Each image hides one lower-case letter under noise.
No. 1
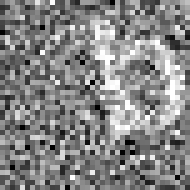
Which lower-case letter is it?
b
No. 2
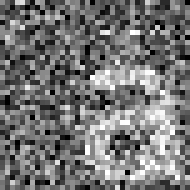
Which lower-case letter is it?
a
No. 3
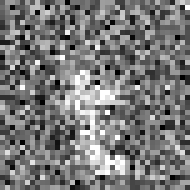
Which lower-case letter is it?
t
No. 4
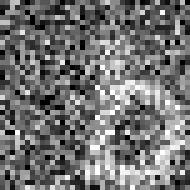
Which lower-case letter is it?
b
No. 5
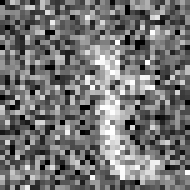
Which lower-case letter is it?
t
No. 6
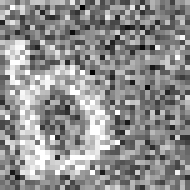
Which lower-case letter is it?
b
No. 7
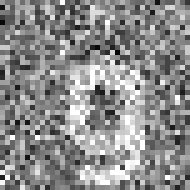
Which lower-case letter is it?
g
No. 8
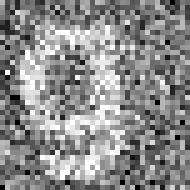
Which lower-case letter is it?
g
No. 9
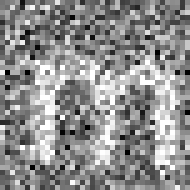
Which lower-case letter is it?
m
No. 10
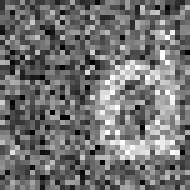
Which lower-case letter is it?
d
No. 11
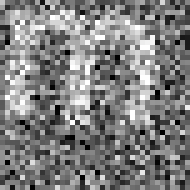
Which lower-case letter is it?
m
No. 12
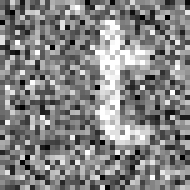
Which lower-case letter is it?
t
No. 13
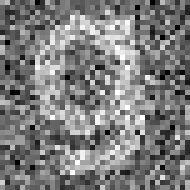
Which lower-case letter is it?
g
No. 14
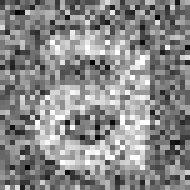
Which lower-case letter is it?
a
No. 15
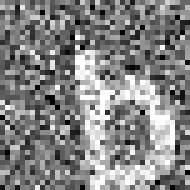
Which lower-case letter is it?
b
